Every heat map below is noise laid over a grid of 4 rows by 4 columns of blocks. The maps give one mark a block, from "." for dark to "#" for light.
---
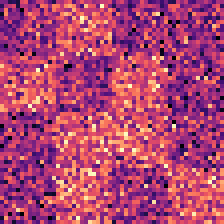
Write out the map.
. # . .
# . # .
. # # .
. # . #
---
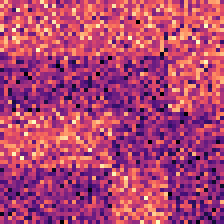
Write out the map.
# # # #
. . . #
# # . .
. . # .
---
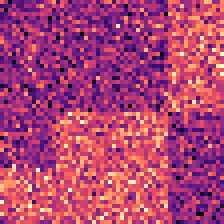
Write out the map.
. . . #
. . . #
. # # .
# # # .
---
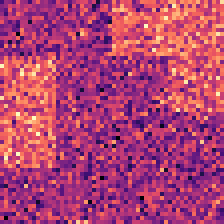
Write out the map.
. . # #
# . . #
# . . .
. . . .
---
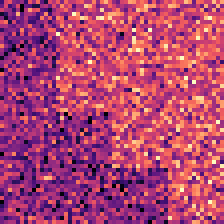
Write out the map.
. # # #
. # # #
. . # #
. . . #
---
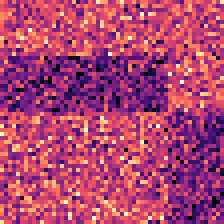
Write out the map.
# # # #
. . . #
# # # .
# # # .
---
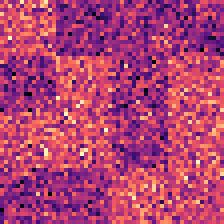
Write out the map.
# . . .
. # . #
# # . #
. . # #
